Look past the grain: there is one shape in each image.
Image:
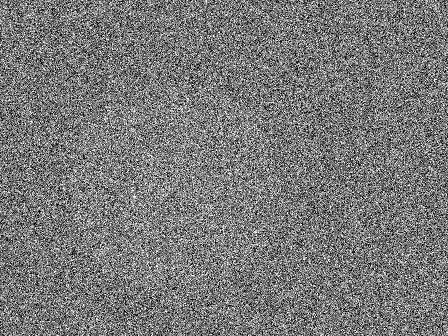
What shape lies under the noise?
disc
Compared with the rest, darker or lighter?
lighter
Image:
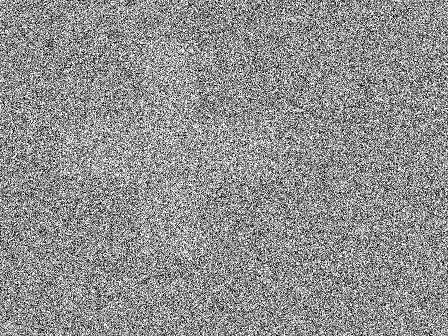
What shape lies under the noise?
cross
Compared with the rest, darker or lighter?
lighter
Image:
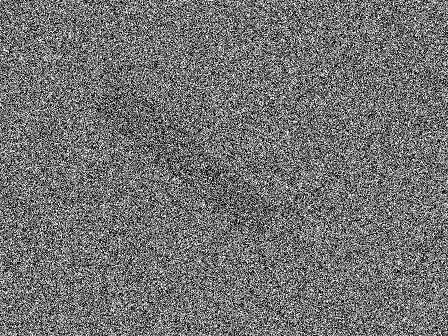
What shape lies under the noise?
bar
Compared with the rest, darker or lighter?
darker
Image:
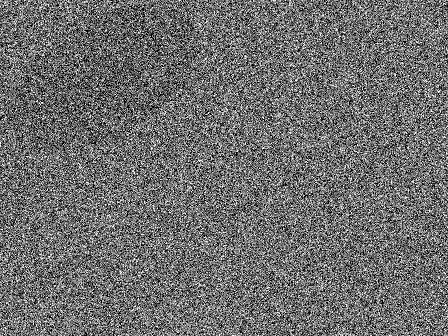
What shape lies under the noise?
ellipse
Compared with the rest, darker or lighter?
darker
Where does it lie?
top left
